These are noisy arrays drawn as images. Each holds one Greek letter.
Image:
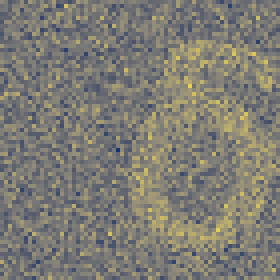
delta
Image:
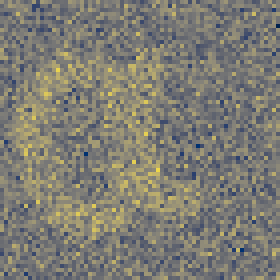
alpha
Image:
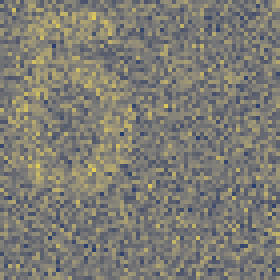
delta
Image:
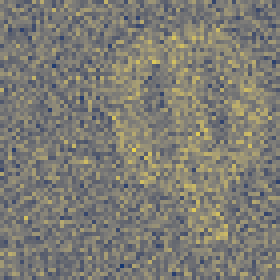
phi
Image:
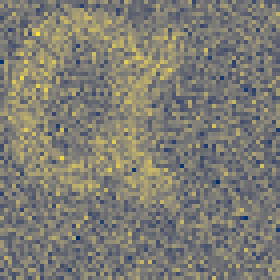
alpha
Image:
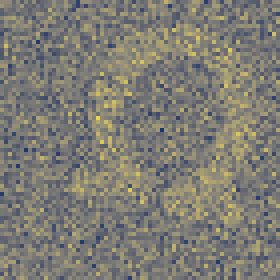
omega
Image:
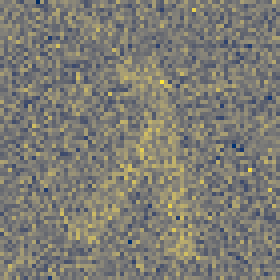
lambda
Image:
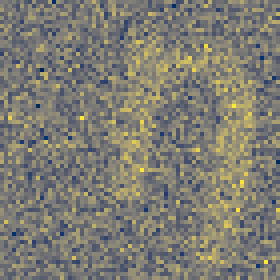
eta
